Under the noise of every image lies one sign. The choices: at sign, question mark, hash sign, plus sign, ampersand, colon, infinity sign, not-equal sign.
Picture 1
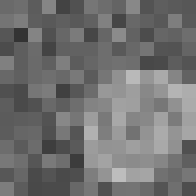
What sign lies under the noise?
at sign
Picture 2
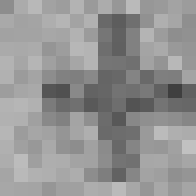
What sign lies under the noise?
plus sign
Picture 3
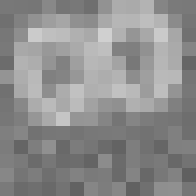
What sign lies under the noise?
infinity sign
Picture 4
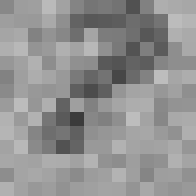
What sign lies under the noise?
question mark
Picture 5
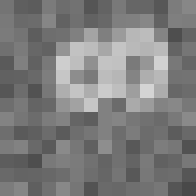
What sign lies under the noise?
infinity sign
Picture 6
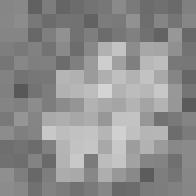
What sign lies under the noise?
hash sign
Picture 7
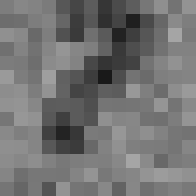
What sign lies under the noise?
question mark
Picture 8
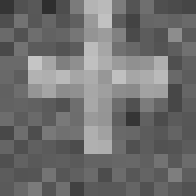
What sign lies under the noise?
plus sign
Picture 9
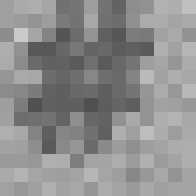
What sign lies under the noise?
hash sign
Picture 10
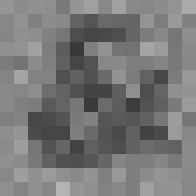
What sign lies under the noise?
ampersand
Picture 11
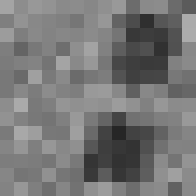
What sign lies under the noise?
colon
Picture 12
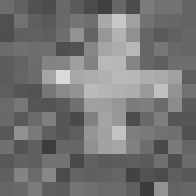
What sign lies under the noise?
plus sign
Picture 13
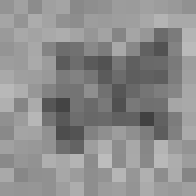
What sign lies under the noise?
not-equal sign
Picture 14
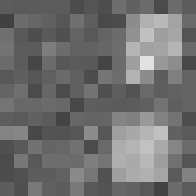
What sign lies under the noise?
colon
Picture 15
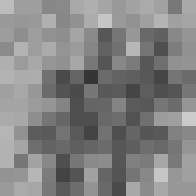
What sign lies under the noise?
hash sign
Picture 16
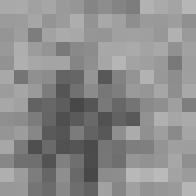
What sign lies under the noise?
hash sign
